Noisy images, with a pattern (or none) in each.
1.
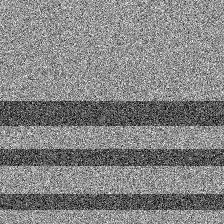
bands of rows
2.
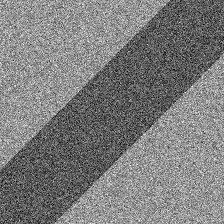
a diagonal band
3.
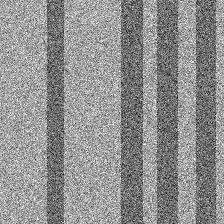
bands of columns
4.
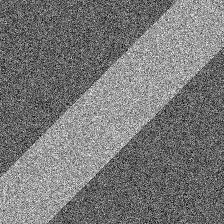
a diagonal band
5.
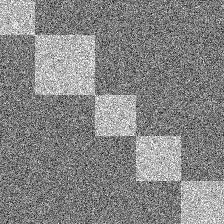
blocks along the diagonal
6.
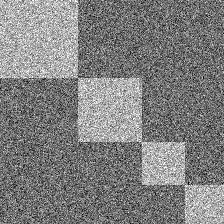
blocks along the diagonal
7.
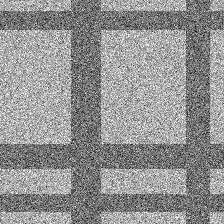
bands of rows crossing bands of columns
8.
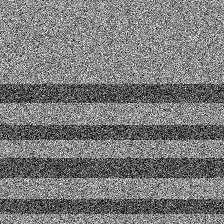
bands of rows
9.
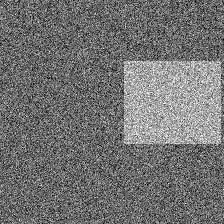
one block
